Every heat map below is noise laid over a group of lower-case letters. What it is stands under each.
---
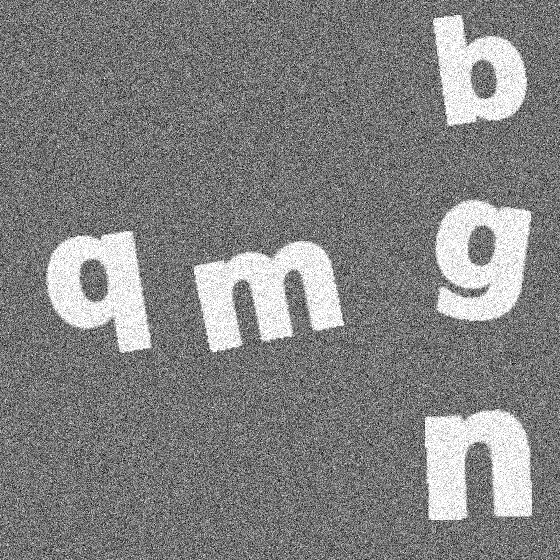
top right: b; middle left: q; centre: m; middle right: g; bottom right: n
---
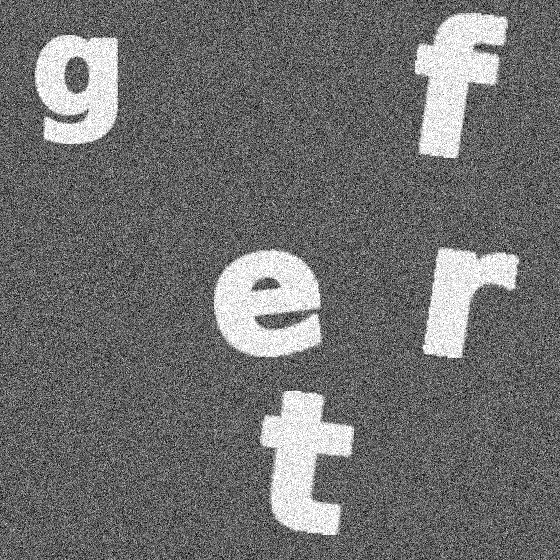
top left: g; top right: f; centre: e; middle right: r; bottom middle: t
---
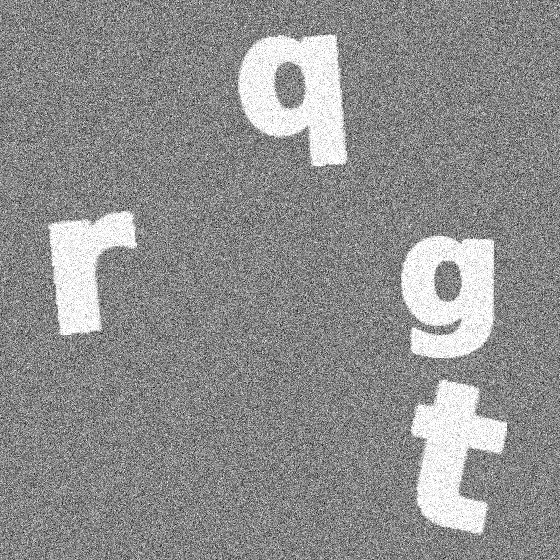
top middle: q; middle left: r; middle right: g; bottom right: t
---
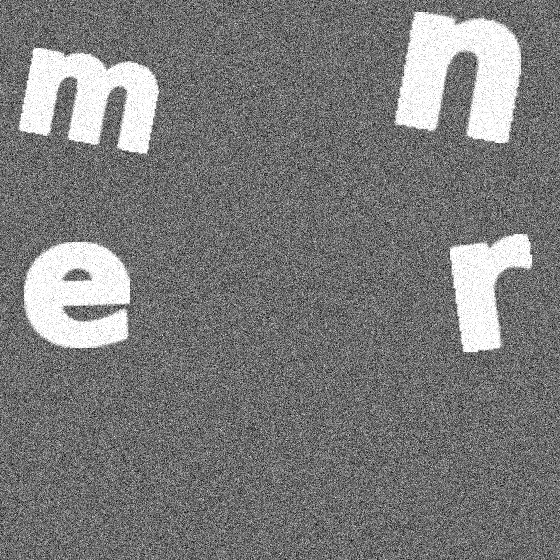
top left: m; top right: n; middle left: e; middle right: r
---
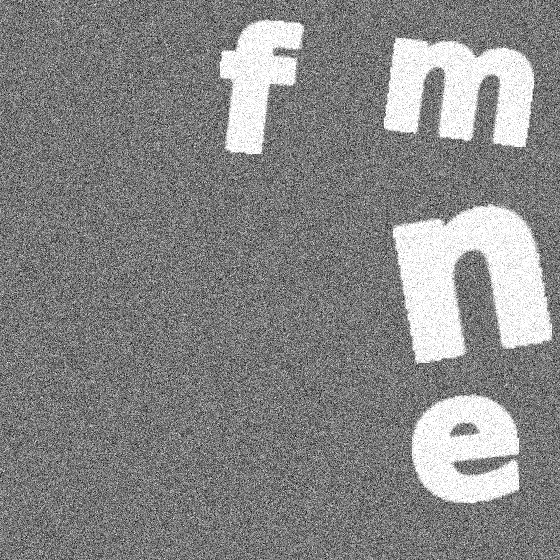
top middle: f; top right: m; middle right: n; bottom right: e
